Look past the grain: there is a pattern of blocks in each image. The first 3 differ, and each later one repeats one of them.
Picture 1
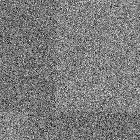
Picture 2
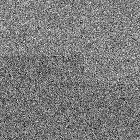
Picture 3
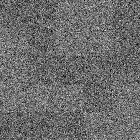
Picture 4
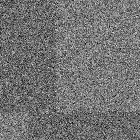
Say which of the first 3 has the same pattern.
1
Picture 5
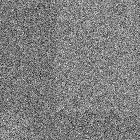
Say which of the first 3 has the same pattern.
1
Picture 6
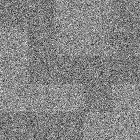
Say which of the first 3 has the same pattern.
3
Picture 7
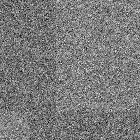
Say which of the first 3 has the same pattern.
1
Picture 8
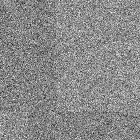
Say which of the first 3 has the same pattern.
1
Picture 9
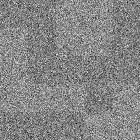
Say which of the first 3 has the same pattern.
3
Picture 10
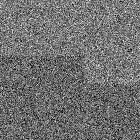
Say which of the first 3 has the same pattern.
2
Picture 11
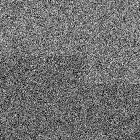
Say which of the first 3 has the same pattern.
2
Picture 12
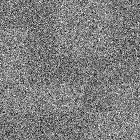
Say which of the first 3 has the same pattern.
3
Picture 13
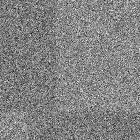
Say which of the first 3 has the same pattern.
1
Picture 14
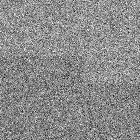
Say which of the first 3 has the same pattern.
2
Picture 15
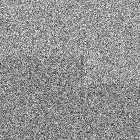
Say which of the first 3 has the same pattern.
2
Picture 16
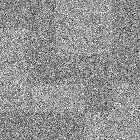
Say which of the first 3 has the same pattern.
3
